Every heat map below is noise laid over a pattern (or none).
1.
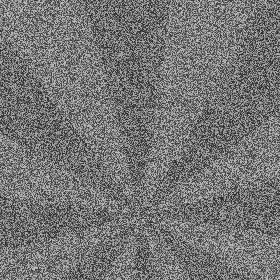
spokes from one point
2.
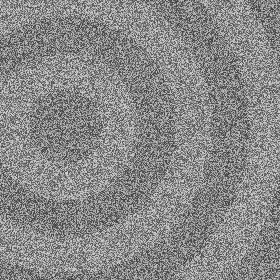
rings round one point
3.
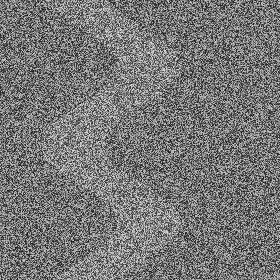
a wavy band
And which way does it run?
top to bottom
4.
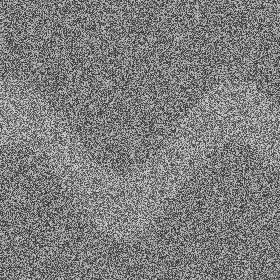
a wavy band
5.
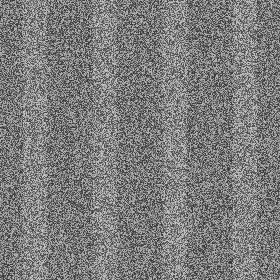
vertical stripes
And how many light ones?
4
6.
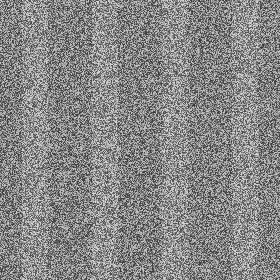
vertical stripes
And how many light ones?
4
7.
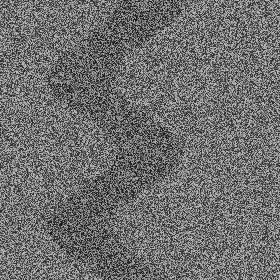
a wavy band
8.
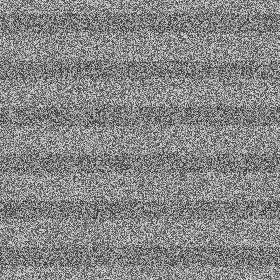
horizontal stripes
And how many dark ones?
6
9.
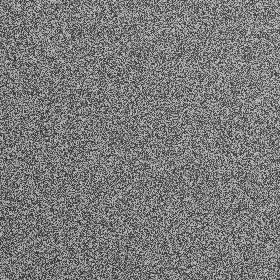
a smooth slope
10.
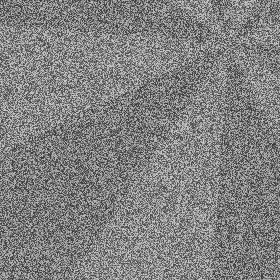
spokes from one point
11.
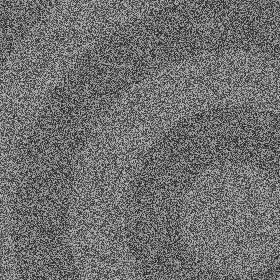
rings round one point
